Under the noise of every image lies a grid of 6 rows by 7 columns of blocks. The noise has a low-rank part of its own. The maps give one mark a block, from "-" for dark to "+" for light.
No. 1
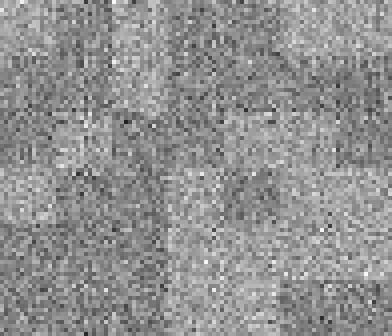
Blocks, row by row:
+ - + - - + +
- - + - - - -
- + - - + + -
+ - - + - + +
- - - + + + +
- - - + + - -
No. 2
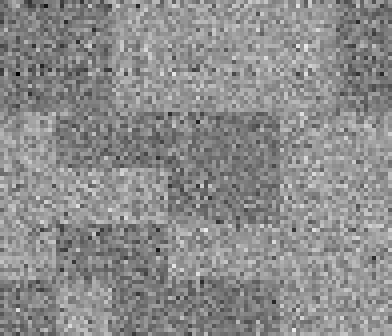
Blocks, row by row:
- - + + + + -
- - + + + + -
+ - - - - + +
+ + + - - + +
+ - - + + + +
- + - - - + +
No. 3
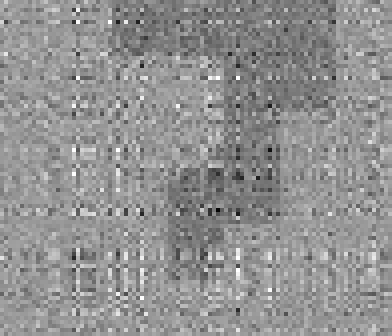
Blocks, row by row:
+ + - - - - +
+ + + + - - +
+ + + + - + +
+ + + - - + +
+ + + - + + +
+ + + + + + +
